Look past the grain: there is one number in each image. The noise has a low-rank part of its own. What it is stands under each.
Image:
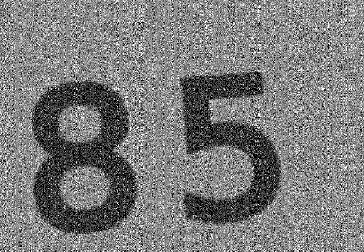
85
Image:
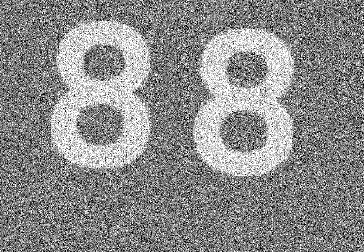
88
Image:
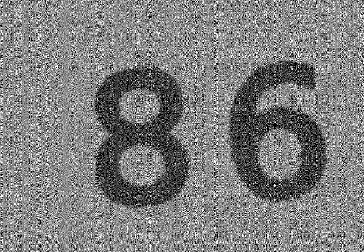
86
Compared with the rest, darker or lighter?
darker
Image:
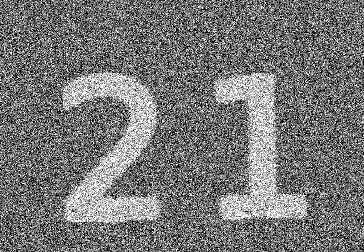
21
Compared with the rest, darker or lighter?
lighter
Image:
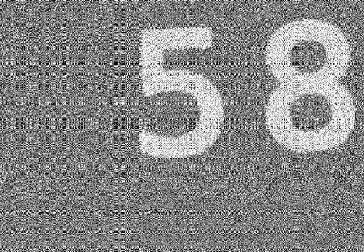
58
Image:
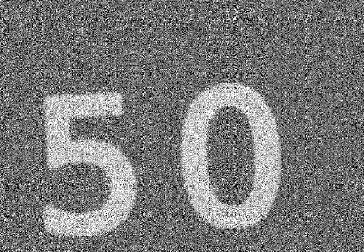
50
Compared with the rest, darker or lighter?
lighter
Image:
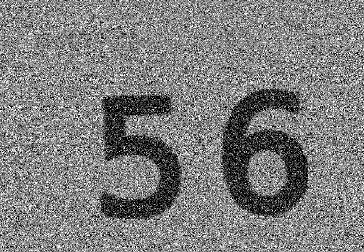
56
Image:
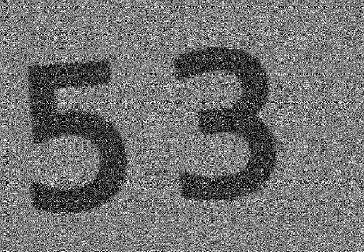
53
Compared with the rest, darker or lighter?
darker
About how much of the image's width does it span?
two thirds
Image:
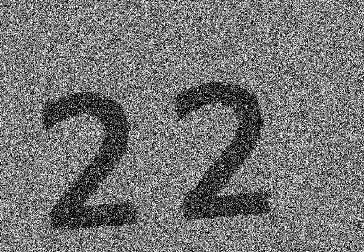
22
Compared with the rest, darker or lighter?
darker
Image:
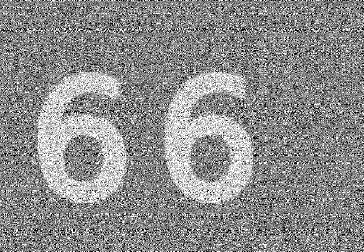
66
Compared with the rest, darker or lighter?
lighter
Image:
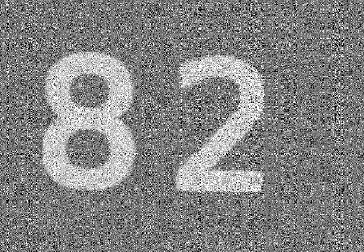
82
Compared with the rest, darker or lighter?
lighter
